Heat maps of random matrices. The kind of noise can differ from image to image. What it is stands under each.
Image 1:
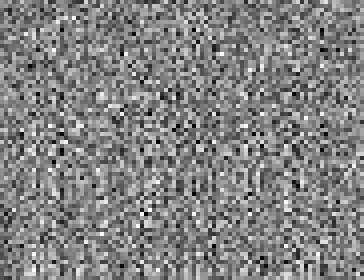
low rank plus noise
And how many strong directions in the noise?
one
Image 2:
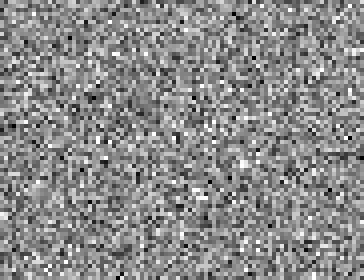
independent entries
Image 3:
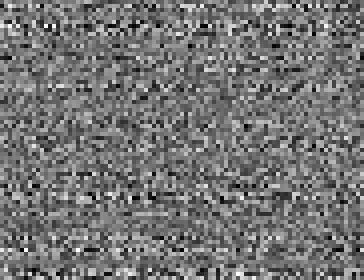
rows of uneven size
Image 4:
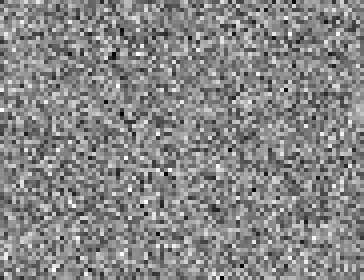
independent entries
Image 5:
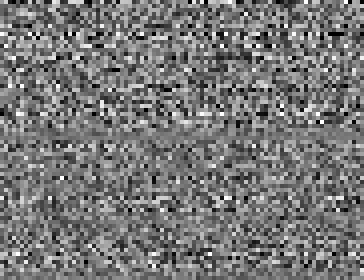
rows of uneven size
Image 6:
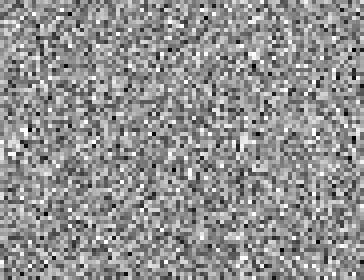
independent entries
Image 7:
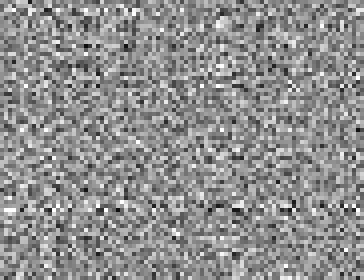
low rank plus noise
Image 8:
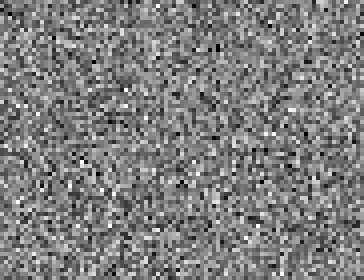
independent entries
